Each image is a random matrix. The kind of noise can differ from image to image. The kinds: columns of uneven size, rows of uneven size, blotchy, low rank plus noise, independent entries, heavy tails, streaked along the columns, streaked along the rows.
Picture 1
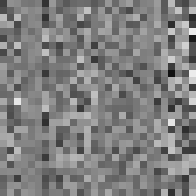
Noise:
columns of uneven size
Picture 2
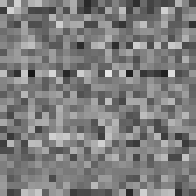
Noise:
rows of uneven size
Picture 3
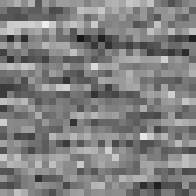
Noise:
streaked along the rows
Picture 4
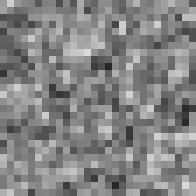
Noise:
blotchy
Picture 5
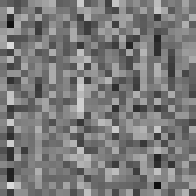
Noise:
columns of uneven size
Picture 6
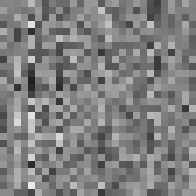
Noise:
columns of uneven size
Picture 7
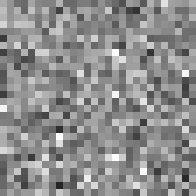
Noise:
low rank plus noise
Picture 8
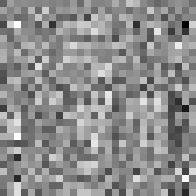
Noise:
low rank plus noise
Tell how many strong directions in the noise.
two
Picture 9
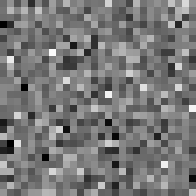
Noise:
heavy tails
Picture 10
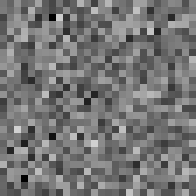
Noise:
independent entries
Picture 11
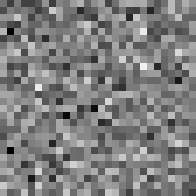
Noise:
low rank plus noise
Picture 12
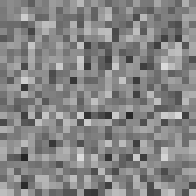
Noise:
low rank plus noise
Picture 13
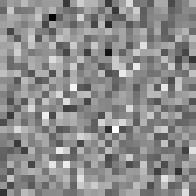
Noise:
independent entries
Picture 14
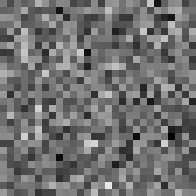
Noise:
independent entries
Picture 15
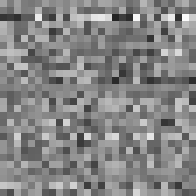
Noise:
rows of uneven size
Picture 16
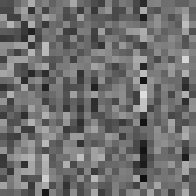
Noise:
columns of uneven size
